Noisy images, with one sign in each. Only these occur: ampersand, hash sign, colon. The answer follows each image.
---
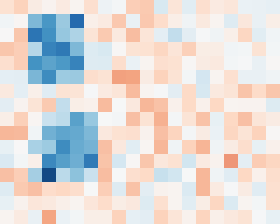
colon
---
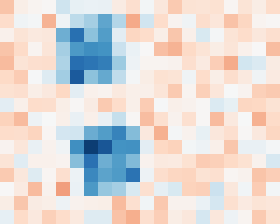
colon
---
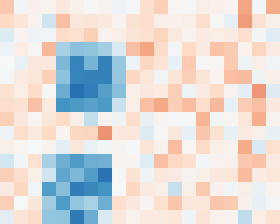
colon
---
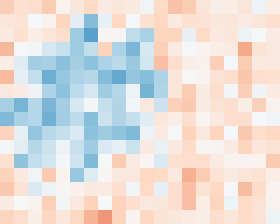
hash sign
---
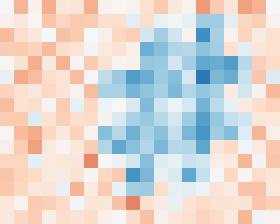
hash sign
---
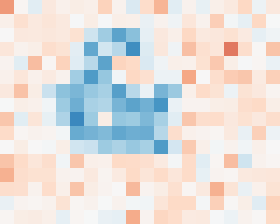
ampersand
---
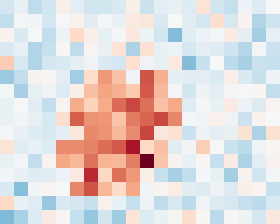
hash sign
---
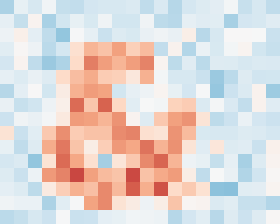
ampersand
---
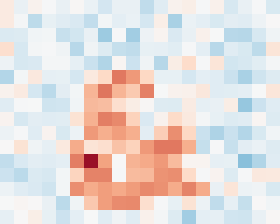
ampersand
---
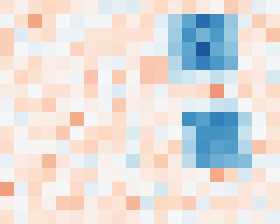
colon
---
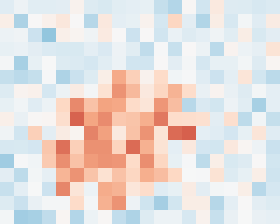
hash sign
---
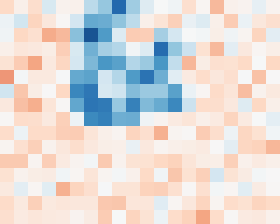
ampersand
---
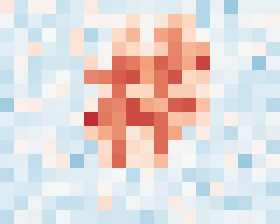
hash sign
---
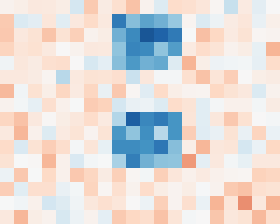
colon
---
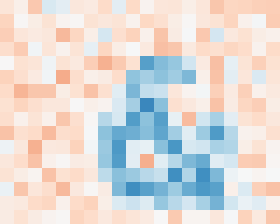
ampersand
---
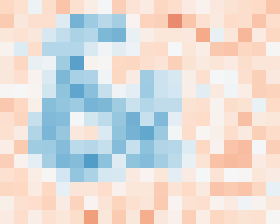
ampersand
